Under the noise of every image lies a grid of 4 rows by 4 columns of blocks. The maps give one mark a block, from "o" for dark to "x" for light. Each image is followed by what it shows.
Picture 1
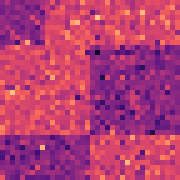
o x x x
x x o o
x x o o
o o x x
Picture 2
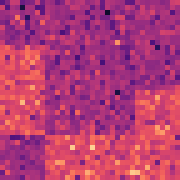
o o o o
x o o o
x o o x
o x x x
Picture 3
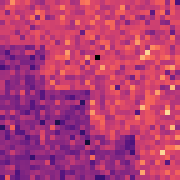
x x x x
o x x x
o o x x
o o o x
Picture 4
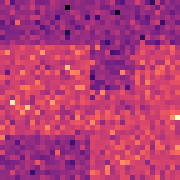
o o o o
x x o x
x x x x
o o x x
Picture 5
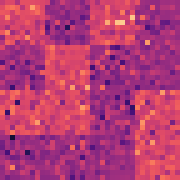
x o x o
o x o o
x x o x
o o o x
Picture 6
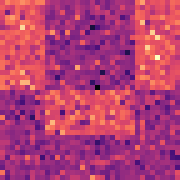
x o o x
x o o x
o x x o
o o o o
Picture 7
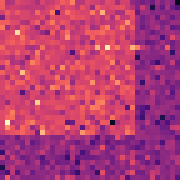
x x x o
x x x o
x x x o
o o o o
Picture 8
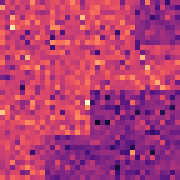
x x x o
x x x x
x x o o
x o o o
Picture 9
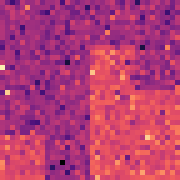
o o o o
o o x o
o o x x
x o x x
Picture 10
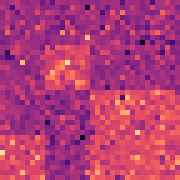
o o o o
o x o o
o o x x
x o x x
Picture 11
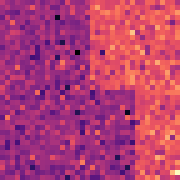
o o x x
o o x x
o o o x
o o o x
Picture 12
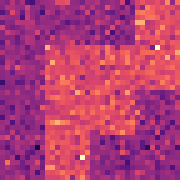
o o o x
o x x x
o x x o
o x o o
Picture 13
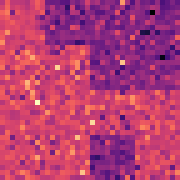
x o o o
x x o o
x x x x
x x o x
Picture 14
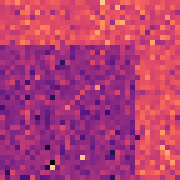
x x x x
o o o x
o o o x
o o o x
